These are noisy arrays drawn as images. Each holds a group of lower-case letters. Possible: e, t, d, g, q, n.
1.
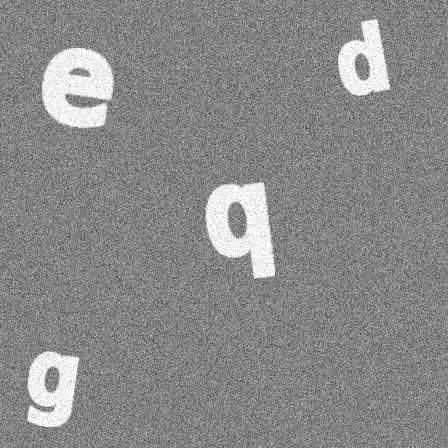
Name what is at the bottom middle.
nothing
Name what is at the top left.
e
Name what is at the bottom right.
nothing
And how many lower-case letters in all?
4
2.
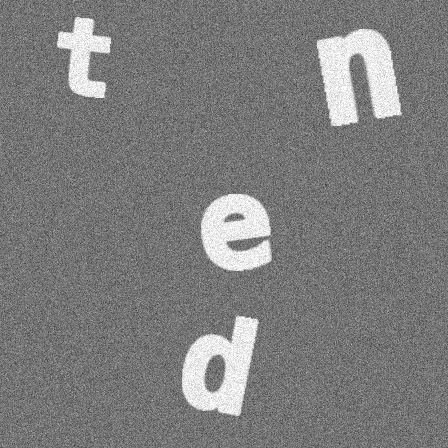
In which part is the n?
top right
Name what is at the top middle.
nothing
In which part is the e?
centre
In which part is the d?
bottom middle
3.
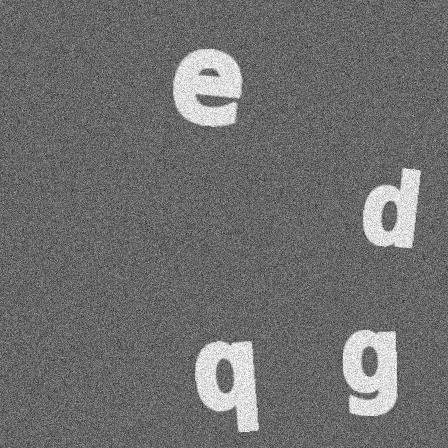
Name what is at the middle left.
nothing
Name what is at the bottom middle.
q
